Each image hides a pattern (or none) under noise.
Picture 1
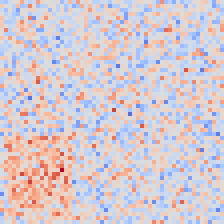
one block
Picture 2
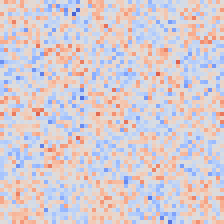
a checkerboard
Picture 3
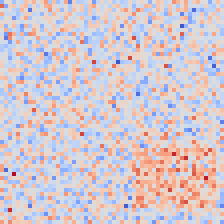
one block
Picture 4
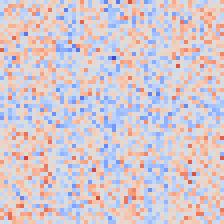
bands of rows crossing bands of columns
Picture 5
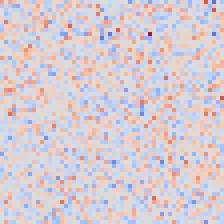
only noise
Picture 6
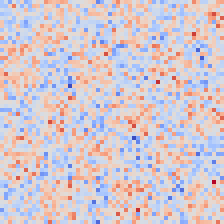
a checkerboard
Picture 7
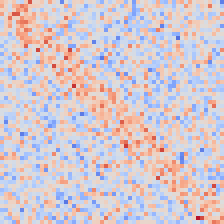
a diagonal band
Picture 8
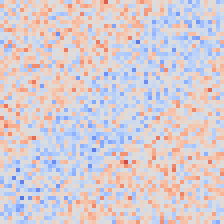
a diagonal band
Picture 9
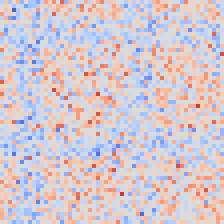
bands of rows crossing bands of columns
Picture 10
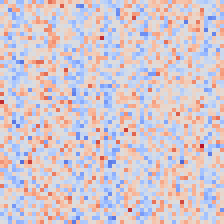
bands of columns
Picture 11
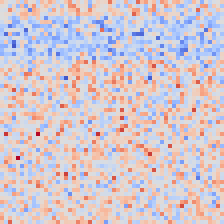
one band of rows
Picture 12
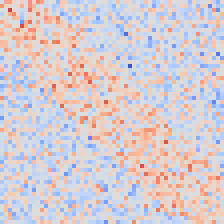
a diagonal band
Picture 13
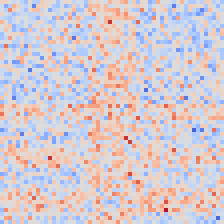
bands of rows crossing bands of columns
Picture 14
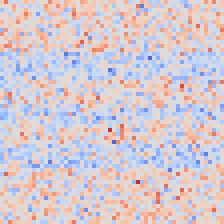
bands of rows
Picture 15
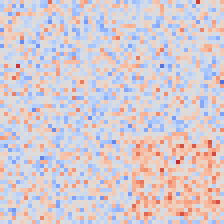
one block
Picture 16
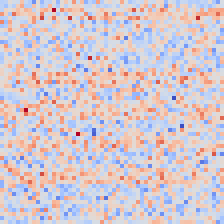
bands of rows
